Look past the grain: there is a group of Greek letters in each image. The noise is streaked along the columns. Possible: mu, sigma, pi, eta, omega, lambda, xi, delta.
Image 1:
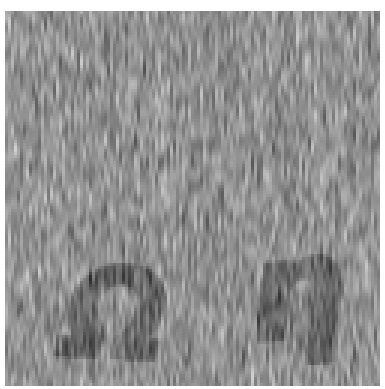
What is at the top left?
nothing
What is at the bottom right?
eta
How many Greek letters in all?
2
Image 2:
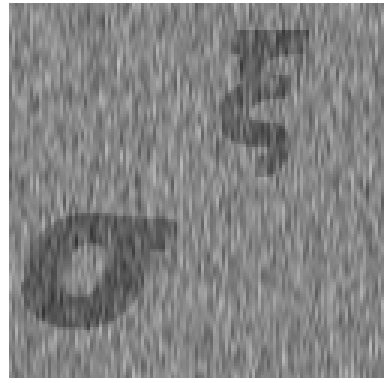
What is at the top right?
xi
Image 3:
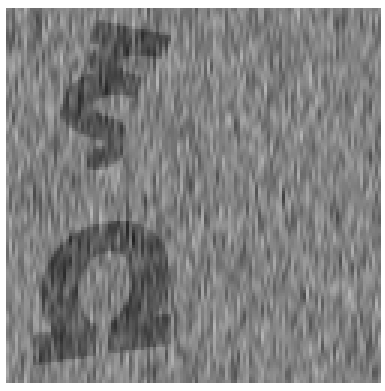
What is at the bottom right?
nothing
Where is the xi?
top left
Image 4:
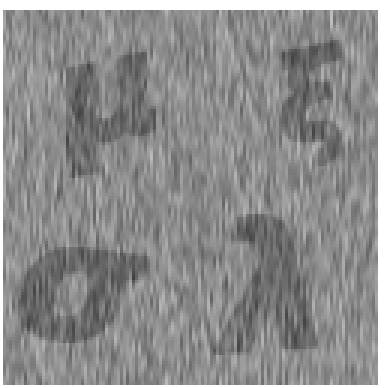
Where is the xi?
top right
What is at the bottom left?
sigma
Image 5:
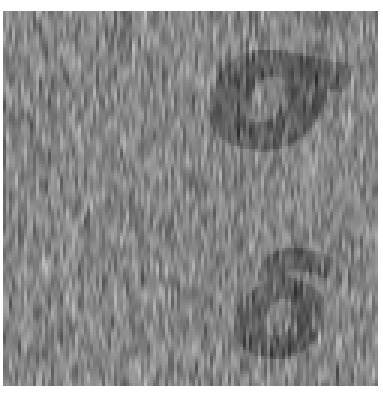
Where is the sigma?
top right
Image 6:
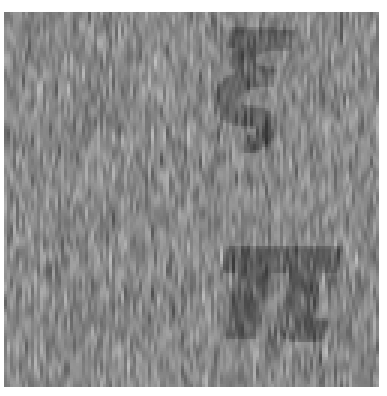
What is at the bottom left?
nothing
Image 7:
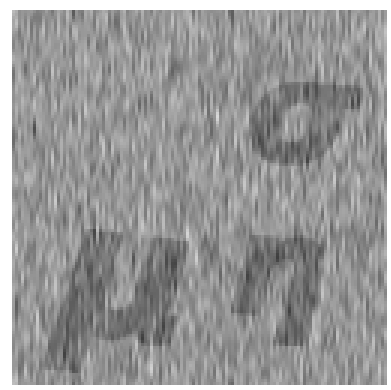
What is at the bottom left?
mu
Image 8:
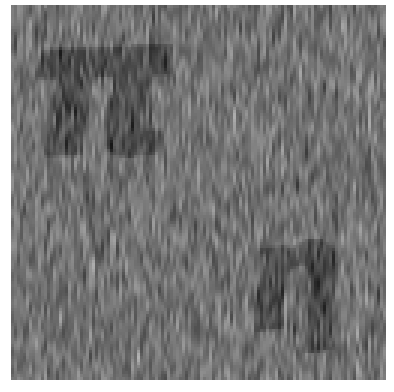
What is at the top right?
nothing
